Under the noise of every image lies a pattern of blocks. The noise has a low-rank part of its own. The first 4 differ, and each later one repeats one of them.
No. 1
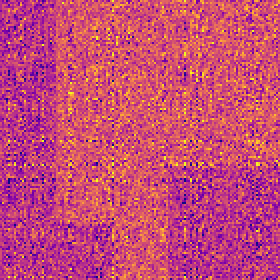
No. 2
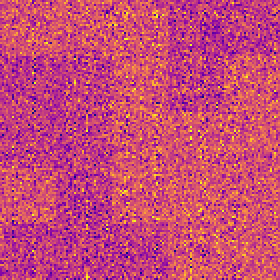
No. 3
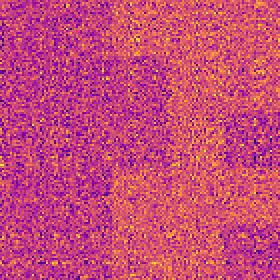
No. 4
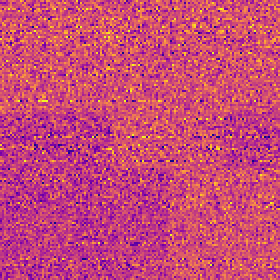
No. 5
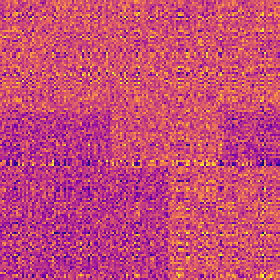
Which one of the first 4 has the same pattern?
4
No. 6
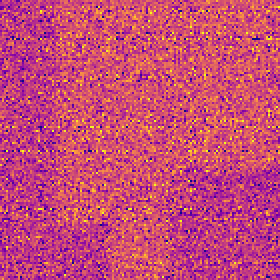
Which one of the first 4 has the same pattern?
1
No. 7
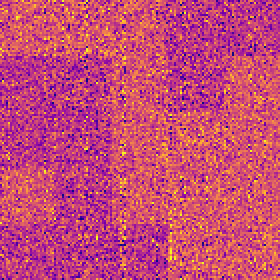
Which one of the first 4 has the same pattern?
2
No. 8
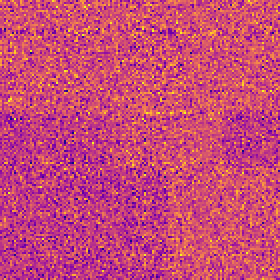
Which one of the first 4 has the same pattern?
4
